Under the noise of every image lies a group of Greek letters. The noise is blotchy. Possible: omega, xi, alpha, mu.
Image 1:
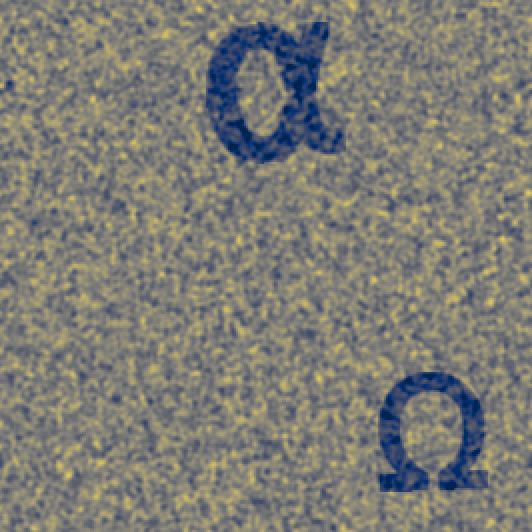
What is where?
top middle: dark alpha; bottom right: dark omega
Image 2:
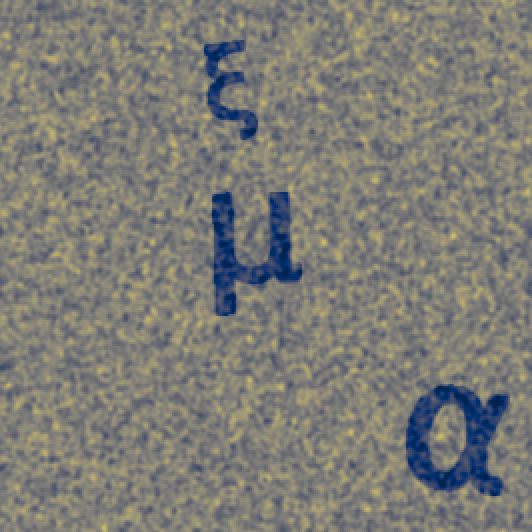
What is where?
top middle: dark xi; centre: dark mu; bottom right: dark alpha
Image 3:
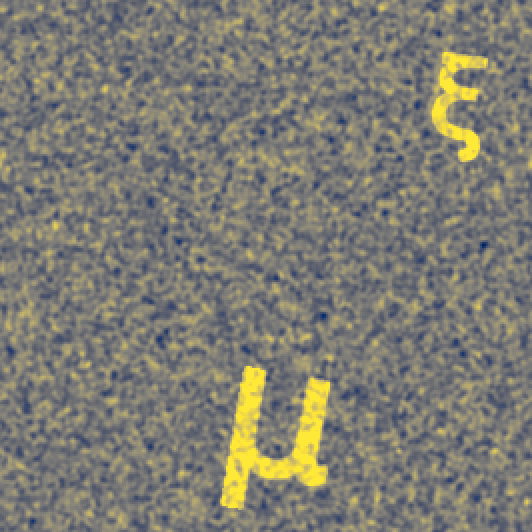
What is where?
top right: light xi; bottom middle: light mu
